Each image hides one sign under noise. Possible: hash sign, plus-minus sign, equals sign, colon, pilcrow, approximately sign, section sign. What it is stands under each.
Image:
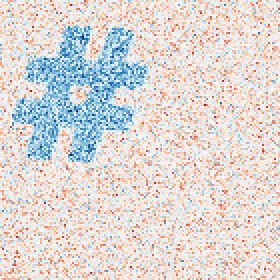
hash sign
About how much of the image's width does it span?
half
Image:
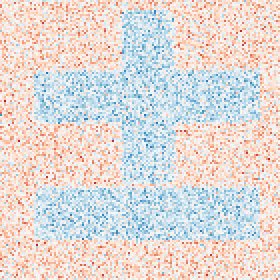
plus-minus sign
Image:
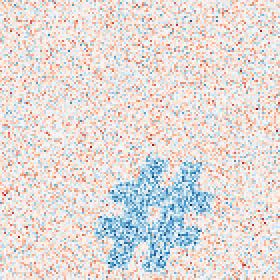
hash sign
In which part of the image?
bottom middle
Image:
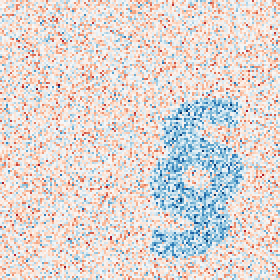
section sign
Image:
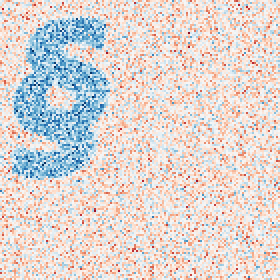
section sign
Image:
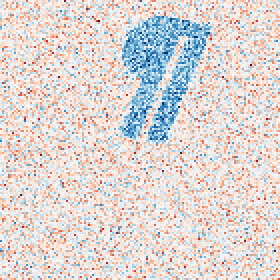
pilcrow
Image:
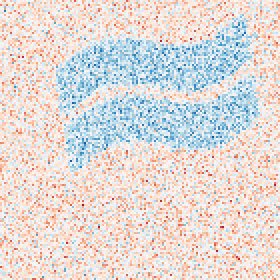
approximately sign
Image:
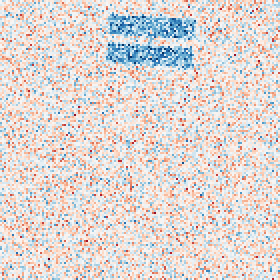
equals sign
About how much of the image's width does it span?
a third
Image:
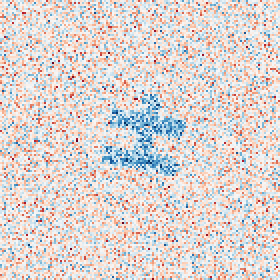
plus-minus sign
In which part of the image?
centre
